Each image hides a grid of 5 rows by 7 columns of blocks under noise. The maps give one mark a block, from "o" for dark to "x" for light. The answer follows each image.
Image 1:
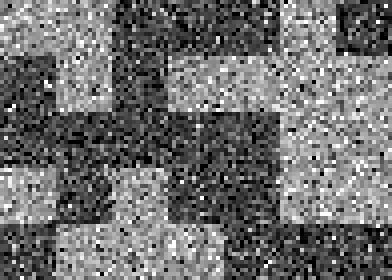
x x o o o x o
o x o x x x x
o o o o o x x
x o x o o x x
o x x x o o o
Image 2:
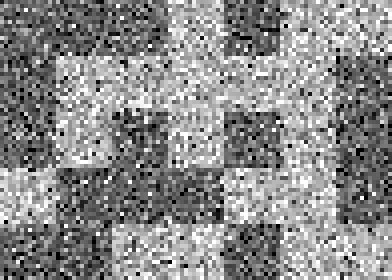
o o o x o x x
o x x x x x o
o x o x o x o
x o o o x x o
o o x x o x x
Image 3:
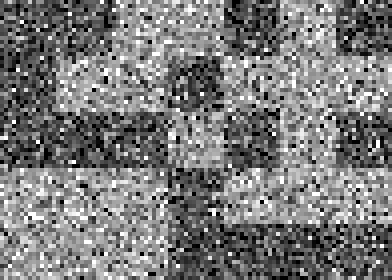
o o x x o x o
o x x o x x x
o o o x o x o
x x x o x x x
x x x o o o o
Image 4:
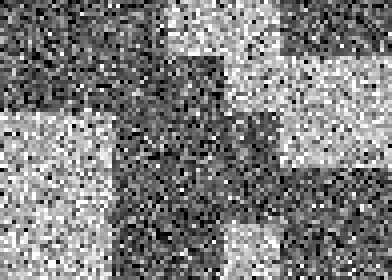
o o o x x o o
o o o o x x x
x x o o o x x
x x o o o o o
x x o o x o o
